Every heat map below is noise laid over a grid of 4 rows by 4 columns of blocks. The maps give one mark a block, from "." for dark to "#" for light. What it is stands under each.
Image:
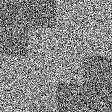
. . # #
. # # #
# # # .
# # . .
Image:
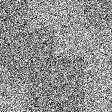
. # # .
. . # #
. . . #
# . . #
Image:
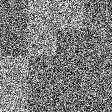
. # # .
. # . .
# . . .
# . . .
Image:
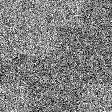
# # # .
# # . .
. . . .
# . . #
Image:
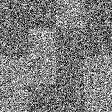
. . # .
. # . .
# # . #
# . . #
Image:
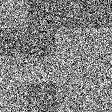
# . . .
. . # #
# # # #
# . # #
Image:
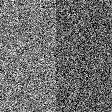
# # . .
# # . .
# # . .
# # . .
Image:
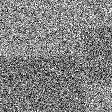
# # # #
# # # .
. . . .
. . . #
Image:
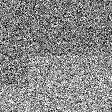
. . . .
. . . .
. # # #
# # # #
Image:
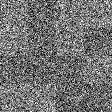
# . # #
# . # .
. . . #
# # . .
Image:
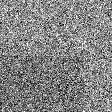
# # # #
# # # #
. . . #
. . . #
